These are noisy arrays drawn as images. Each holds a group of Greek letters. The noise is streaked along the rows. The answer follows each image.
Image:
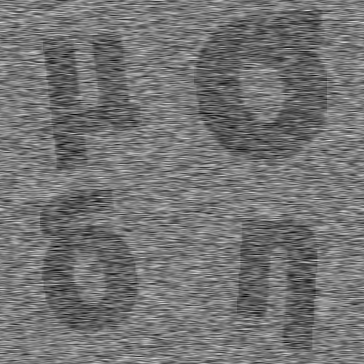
top left: mu; top right: sigma; bottom left: delta; bottom right: eta
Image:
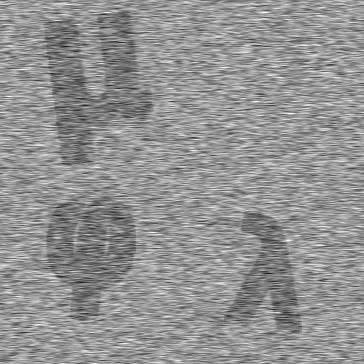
top left: mu; bottom left: phi; bottom right: lambda
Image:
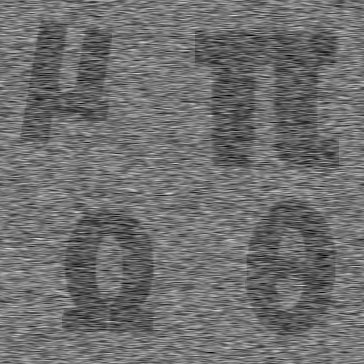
top left: mu; top right: pi; bottom left: omega; bottom right: theta
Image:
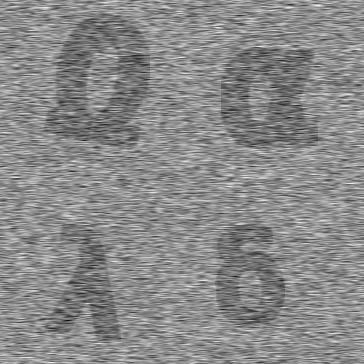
top left: omega; top right: alpha; bottom left: lambda; bottom right: delta
